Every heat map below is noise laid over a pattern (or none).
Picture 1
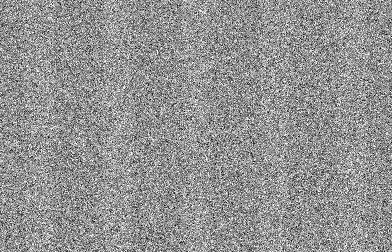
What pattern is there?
vertical stripes
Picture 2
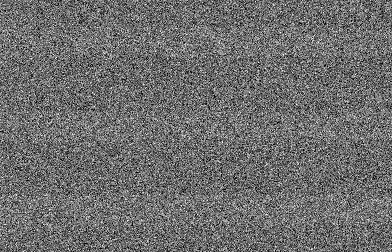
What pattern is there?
horizontal stripes
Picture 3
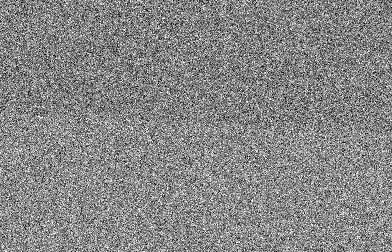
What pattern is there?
a sharp edge
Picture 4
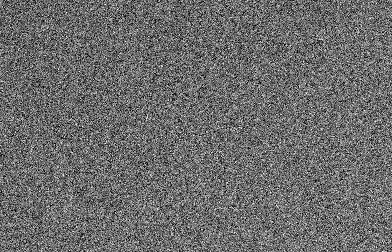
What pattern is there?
a smooth slope
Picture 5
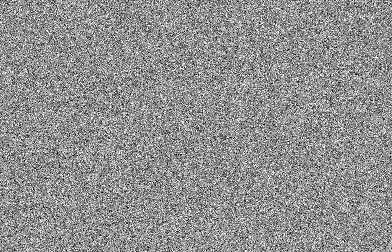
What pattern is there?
only noise
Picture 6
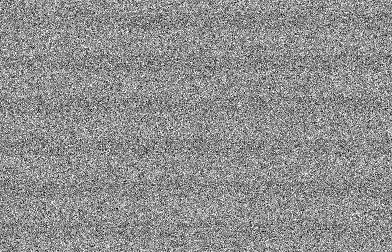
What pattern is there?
horizontal stripes
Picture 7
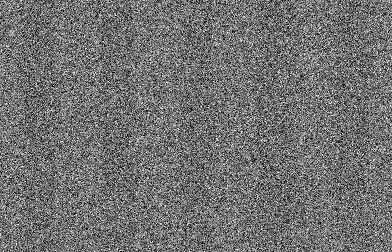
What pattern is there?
vertical stripes
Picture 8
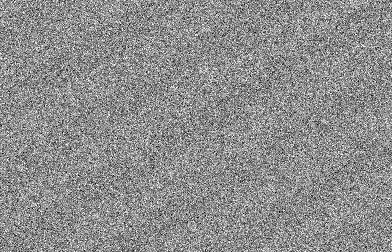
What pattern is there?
diagonal stripes
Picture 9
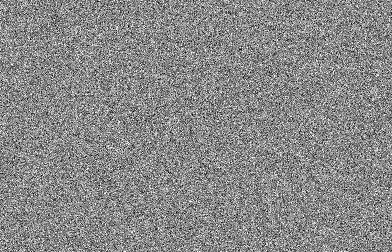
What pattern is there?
only noise
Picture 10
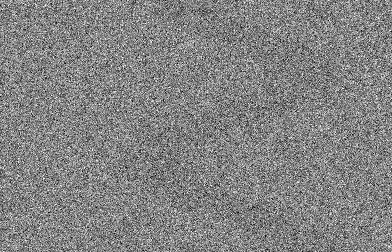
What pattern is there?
a wavy band
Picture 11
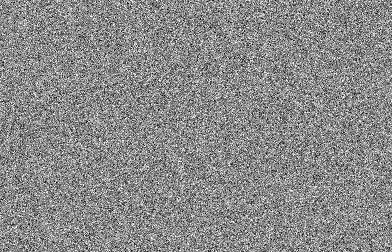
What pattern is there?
only noise
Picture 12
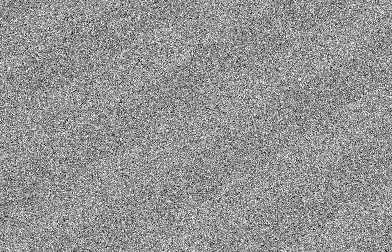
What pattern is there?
diagonal stripes
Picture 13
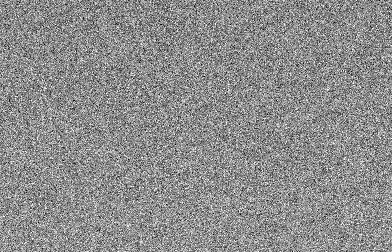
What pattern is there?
a smooth slope
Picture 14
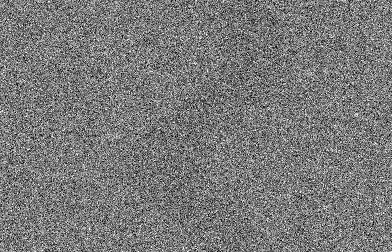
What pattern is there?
a wavy band
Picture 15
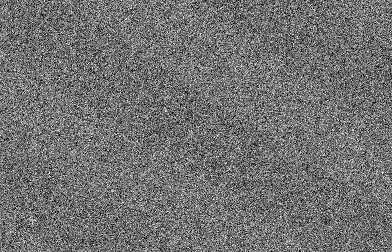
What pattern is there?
diagonal stripes
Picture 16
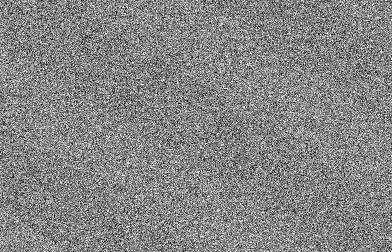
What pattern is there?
diagonal stripes
